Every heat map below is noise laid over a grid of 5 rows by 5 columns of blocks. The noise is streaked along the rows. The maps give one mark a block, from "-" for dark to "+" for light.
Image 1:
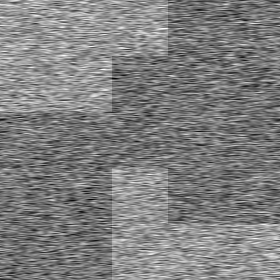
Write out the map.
+ + + - -
+ + - - -
- - - - -
- - + - -
- - + + +
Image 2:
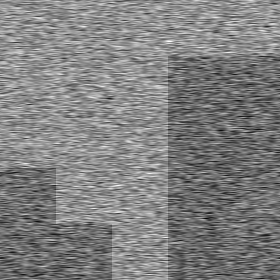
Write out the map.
+ + + + +
+ + + - -
+ + + - -
- + + - -
- - + - -
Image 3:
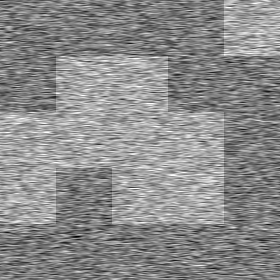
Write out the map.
- - - - +
- + + - -
+ + + + -
+ - + + -
- - - - -
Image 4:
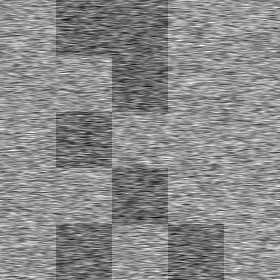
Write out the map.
+ - - + +
+ + - + +
+ - + + +
+ + - + +
+ - + - +
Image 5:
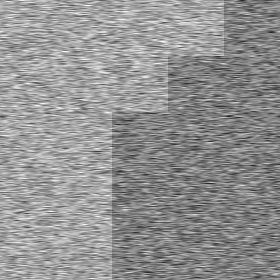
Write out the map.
+ + + + -
+ + + - -
+ + - - -
+ + - - -
+ + - - -
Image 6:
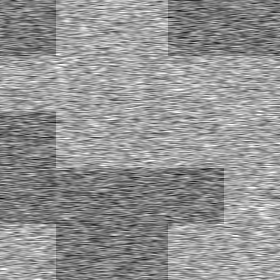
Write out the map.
- + + - -
+ + + + +
- + + + +
- - - - +
+ - - + +
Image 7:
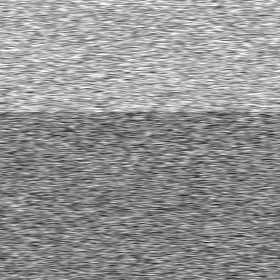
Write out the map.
+ + + + +
+ + + + +
- - - - -
- - - - -
- - - - -
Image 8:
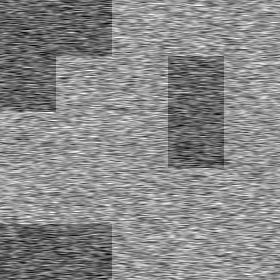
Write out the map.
- - + + +
- + + - +
+ + + - +
+ + + + +
- - + + +
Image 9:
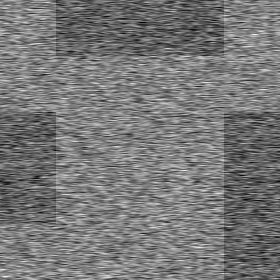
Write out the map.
+ - - - +
+ + + + +
- + + + -
- + + + -
+ + + + -
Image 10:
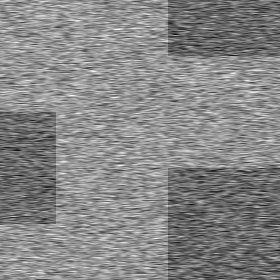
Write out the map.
+ + + - -
+ + + + +
- + + + +
- + + - -
+ + + - -
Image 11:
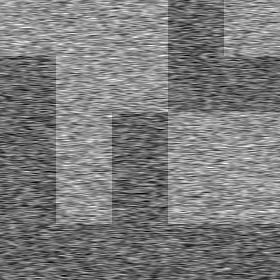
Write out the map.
+ + + - +
- + + - -
- + - + +
- + - + +
- - - - -
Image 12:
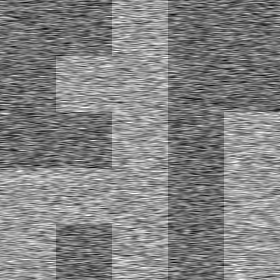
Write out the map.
- - + - -
- + + - -
- - + - +
+ + + - +
+ - + - +
